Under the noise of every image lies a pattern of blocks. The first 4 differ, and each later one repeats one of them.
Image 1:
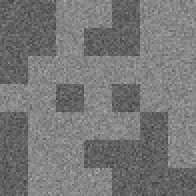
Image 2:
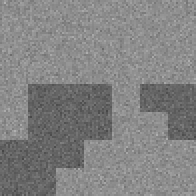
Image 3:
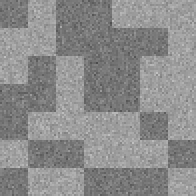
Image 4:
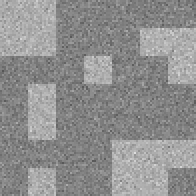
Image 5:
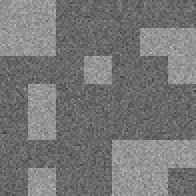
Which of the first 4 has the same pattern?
4
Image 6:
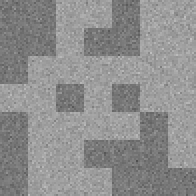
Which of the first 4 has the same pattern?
1
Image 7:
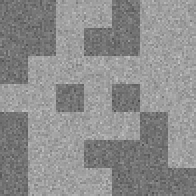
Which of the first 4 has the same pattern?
1
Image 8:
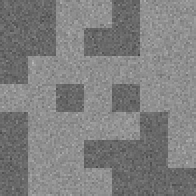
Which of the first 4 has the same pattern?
1
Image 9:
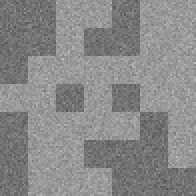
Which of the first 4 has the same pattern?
1
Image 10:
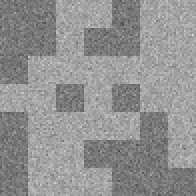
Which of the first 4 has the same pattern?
1
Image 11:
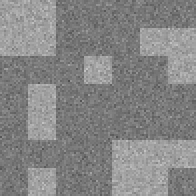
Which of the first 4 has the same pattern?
4
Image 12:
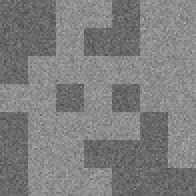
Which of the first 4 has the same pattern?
1
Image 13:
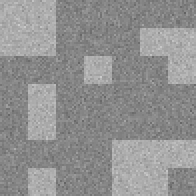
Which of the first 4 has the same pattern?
4
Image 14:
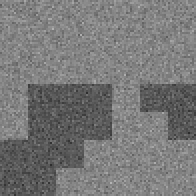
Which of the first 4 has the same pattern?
2
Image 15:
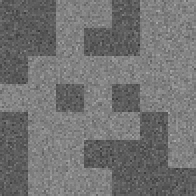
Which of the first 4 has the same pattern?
1
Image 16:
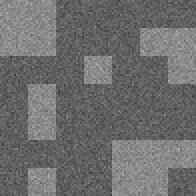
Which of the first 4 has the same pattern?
4
